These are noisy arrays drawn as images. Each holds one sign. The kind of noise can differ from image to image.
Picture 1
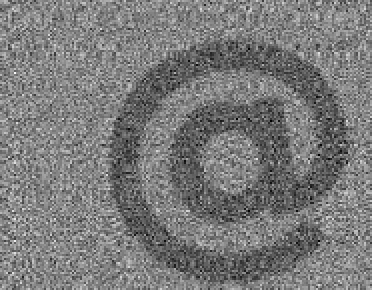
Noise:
low rank plus noise
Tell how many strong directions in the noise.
three or four
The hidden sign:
at sign
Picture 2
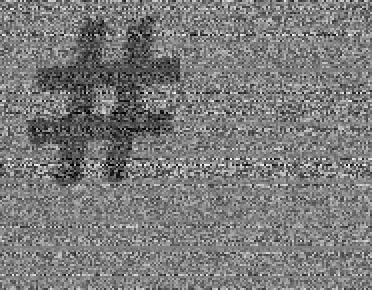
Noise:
rows of uneven size
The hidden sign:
hash sign
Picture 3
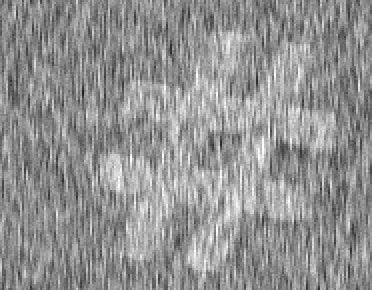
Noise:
streaked along the columns
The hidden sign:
hash sign
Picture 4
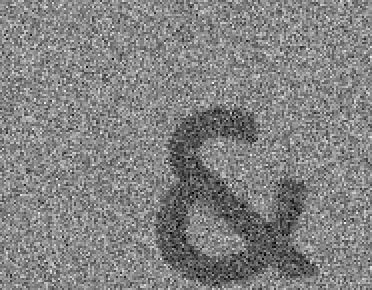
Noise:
independent entries
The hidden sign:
ampersand
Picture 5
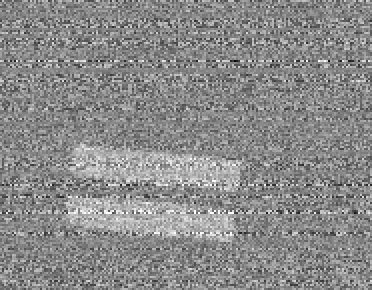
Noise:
rows of uneven size
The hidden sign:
equals sign
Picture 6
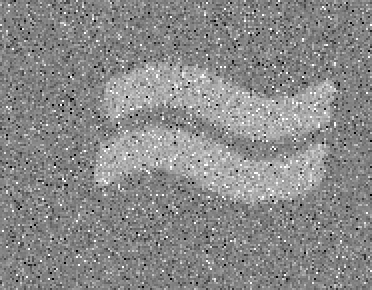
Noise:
heavy tails
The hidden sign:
approximately sign
